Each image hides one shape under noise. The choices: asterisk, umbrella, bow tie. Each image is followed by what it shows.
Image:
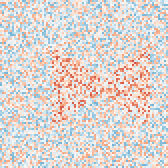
bow tie
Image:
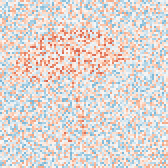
umbrella
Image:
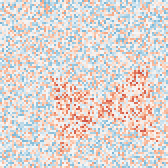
bow tie
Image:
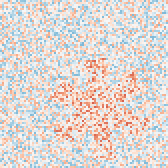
asterisk
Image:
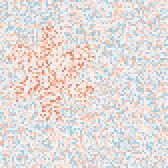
asterisk
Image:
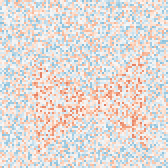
bow tie
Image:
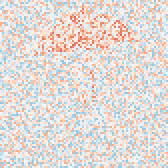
umbrella
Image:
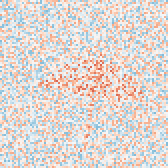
umbrella
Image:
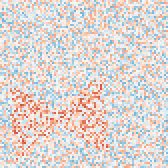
bow tie
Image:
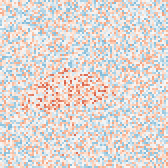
umbrella
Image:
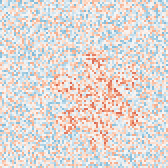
asterisk
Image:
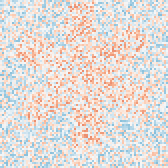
asterisk
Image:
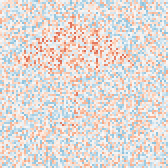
umbrella
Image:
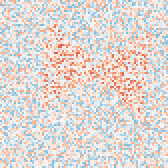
bow tie
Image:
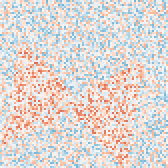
bow tie
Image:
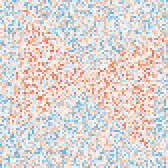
bow tie
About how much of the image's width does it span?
nearly all
